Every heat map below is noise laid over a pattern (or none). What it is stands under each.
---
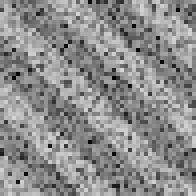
diagonal stripes
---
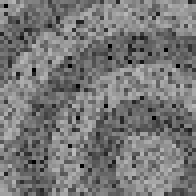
rings round one point
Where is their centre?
bottom right
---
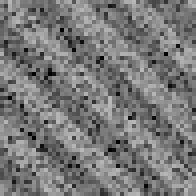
diagonal stripes
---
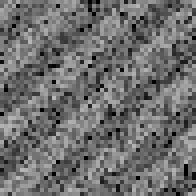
diagonal stripes
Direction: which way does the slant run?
bottom left to top right
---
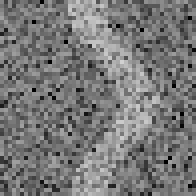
a wavy band
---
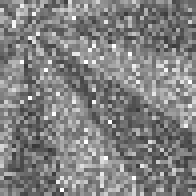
spokes from one point
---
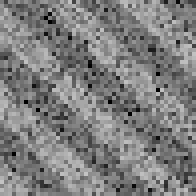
diagonal stripes
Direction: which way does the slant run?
top left to bottom right
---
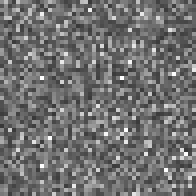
only noise
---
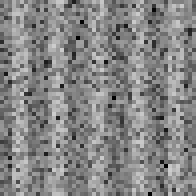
vertical stripes
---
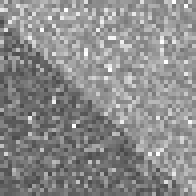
a sharp edge
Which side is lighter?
top right
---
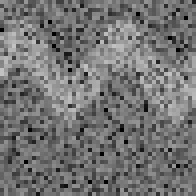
a wavy band
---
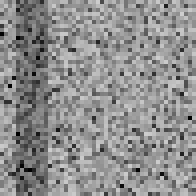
one vertical stripe
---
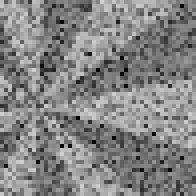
spokes from one point
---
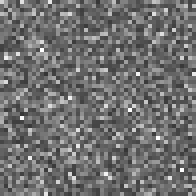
only noise
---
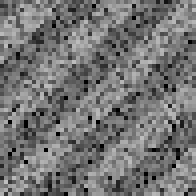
diagonal stripes
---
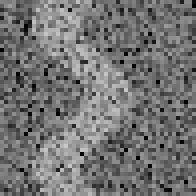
a wavy band
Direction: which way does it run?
top to bottom
